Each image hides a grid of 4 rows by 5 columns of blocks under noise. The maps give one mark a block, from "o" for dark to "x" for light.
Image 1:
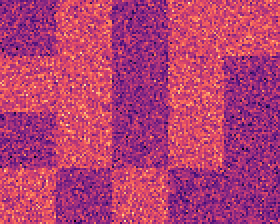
oxoxx
xxoxo
oxoxo
xoxoo
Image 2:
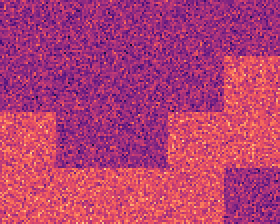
ooooo
oooox
xooxx
xxxxo
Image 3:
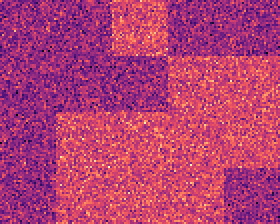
ooxoo
oooxx
oxxxx
oxxxo
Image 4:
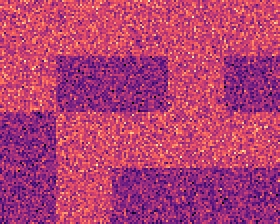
xxxxx
xooxo
oxxxx
oxooo
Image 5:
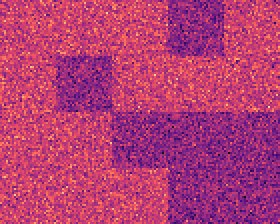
xxxox
xoxxx
xxooo
xxxoo
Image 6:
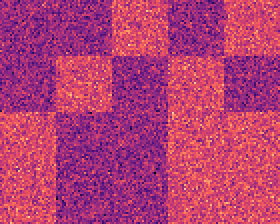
ooxox
oxoxo
xooxx
xooxx
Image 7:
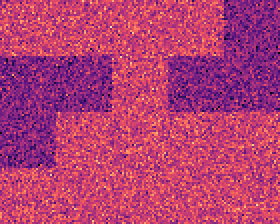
xxxxo
ooxoo
oxxxx
xxxxx
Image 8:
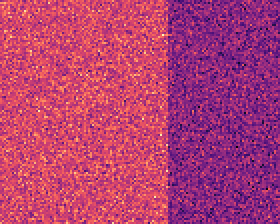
xxxoo
xxxoo
xxxoo
xxxoo
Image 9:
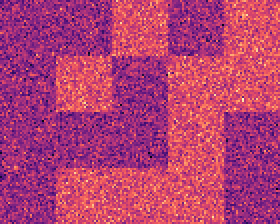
ooxox
oxoxx
oooxo
oxxxo
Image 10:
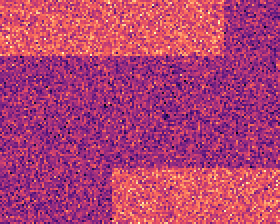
xxxxo
ooooo
ooooo
ooxxx
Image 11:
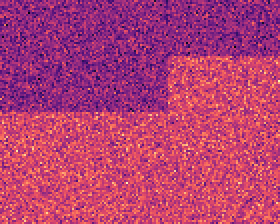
ooooo
oooxx
xxxxx
xxxxx
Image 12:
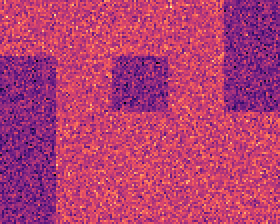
xxxxo
oxoxo
oxxxx
oxxxx
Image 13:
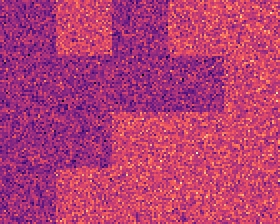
oxoxx
oooox
ooxxx
oxxxx
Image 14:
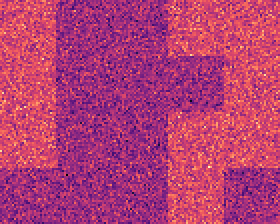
xooxx
xooox
xooxx
oooxo
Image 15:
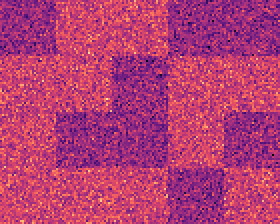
oxxoo
xxoxx
xooxo
xxxox
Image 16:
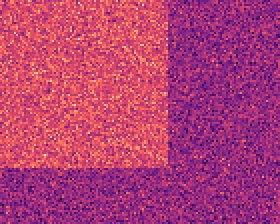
xxxoo
xxxoo
xxxoo
ooooo
